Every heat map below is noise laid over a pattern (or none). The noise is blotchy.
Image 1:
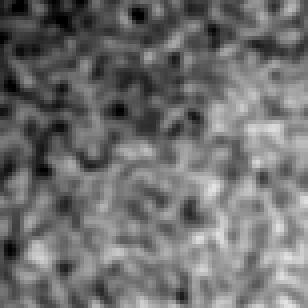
a smooth slope
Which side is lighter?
bottom right
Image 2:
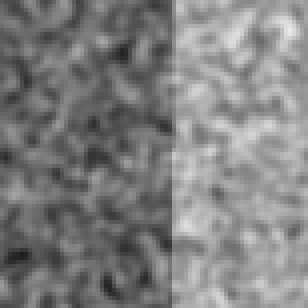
a sharp edge
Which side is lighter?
right
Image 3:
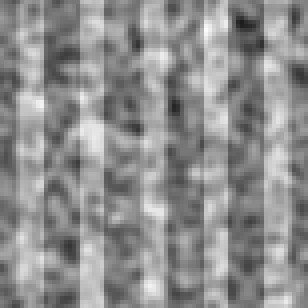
vertical stripes
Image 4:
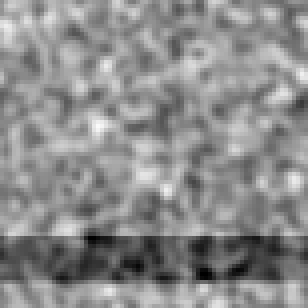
one horizontal stripe
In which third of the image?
bottom
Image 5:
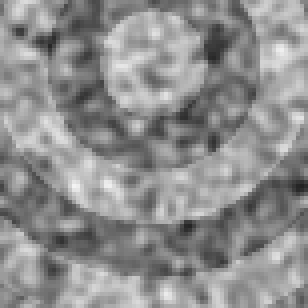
rings round one point
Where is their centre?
top middle
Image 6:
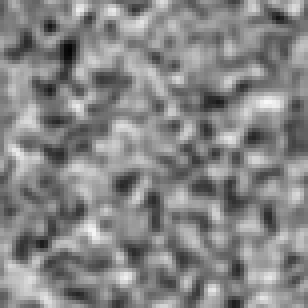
only noise
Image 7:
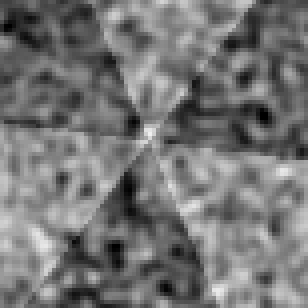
spokes from one point
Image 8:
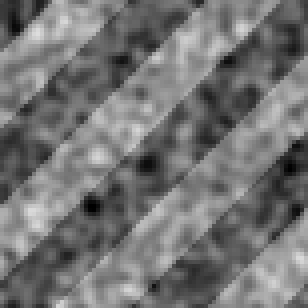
diagonal stripes
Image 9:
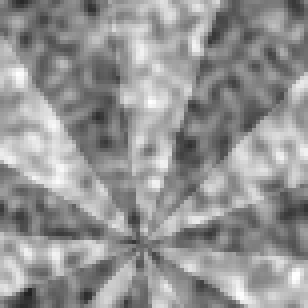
spokes from one point
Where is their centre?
bottom middle
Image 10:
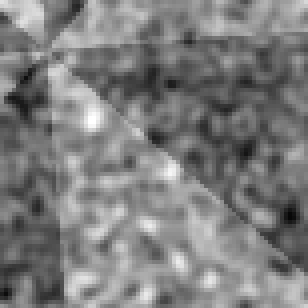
spokes from one point
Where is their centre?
top left
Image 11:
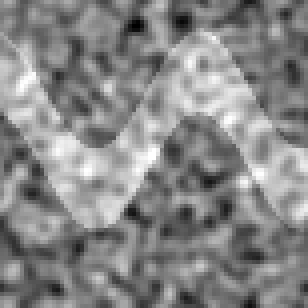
a wavy band
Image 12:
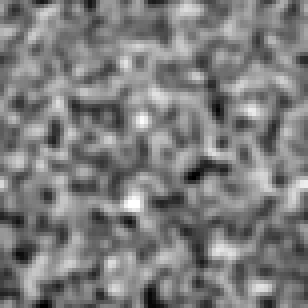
only noise
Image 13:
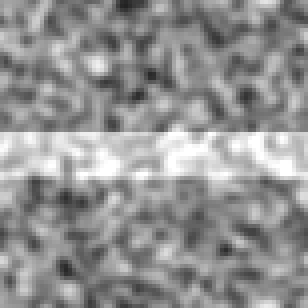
one horizontal stripe
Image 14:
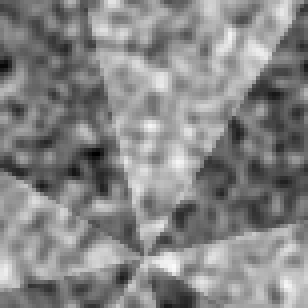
spokes from one point
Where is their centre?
bottom middle
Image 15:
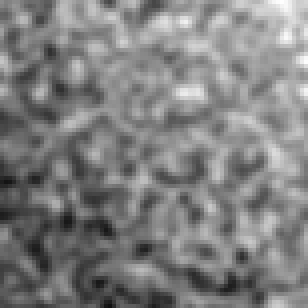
a smooth slope
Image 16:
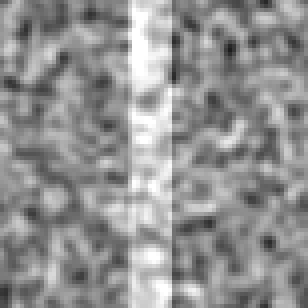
one vertical stripe
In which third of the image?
middle
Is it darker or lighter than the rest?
lighter
